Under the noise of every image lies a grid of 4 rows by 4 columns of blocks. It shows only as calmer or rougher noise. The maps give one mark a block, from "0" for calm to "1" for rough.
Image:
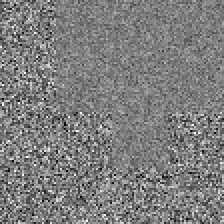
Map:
1 0 0 0
1 0 0 0
1 1 0 1
1 1 1 1
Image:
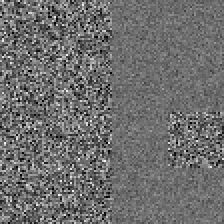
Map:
1 1 0 0
1 1 0 0
1 1 0 1
1 1 0 0
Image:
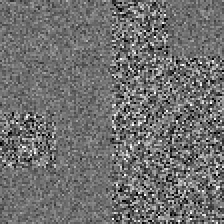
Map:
0 0 1 0
0 0 1 1
1 0 1 1
0 0 1 1
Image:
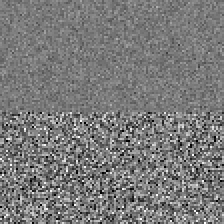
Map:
0 0 0 0
0 0 0 0
1 1 1 1
1 1 1 1
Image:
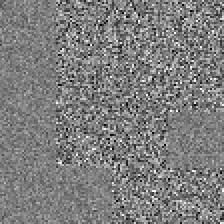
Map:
0 1 1 1
0 1 1 1
0 1 1 0
0 0 1 1
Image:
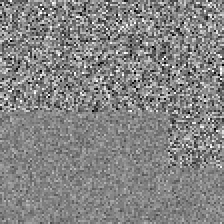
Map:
1 1 1 1
1 1 1 1
0 0 0 1
0 0 0 0
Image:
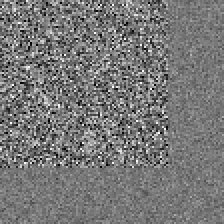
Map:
1 1 1 0
1 1 1 0
1 1 1 0
0 0 0 0
